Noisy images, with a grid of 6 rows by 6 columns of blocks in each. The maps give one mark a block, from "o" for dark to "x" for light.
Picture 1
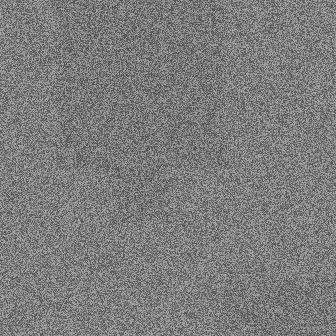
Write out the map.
x o o o x x
x o o o x x
x o o o x x
x x o x x x
x x x x x x
x x x x o o
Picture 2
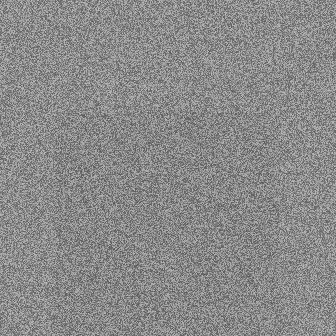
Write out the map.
x x x x x x
x x x x x x
x o o o o x
x o o o o x
x o o o o x
x o o o o x
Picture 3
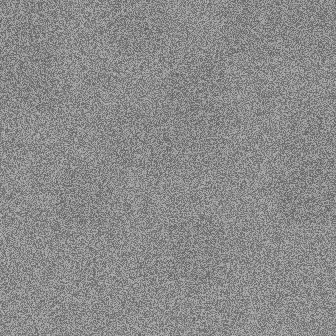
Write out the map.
o x o x o o
o x x o x x
x x o o x o
x o x x x o
x x x o x x
x x x x x x
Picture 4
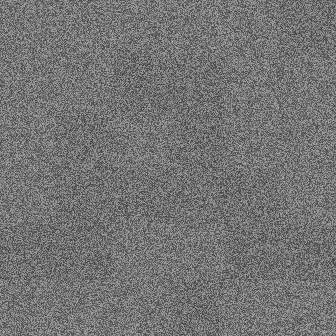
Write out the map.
x x x x x o
x x o o x x
x o x o x x
x o o o o x
o o x x o o
x x x o x x
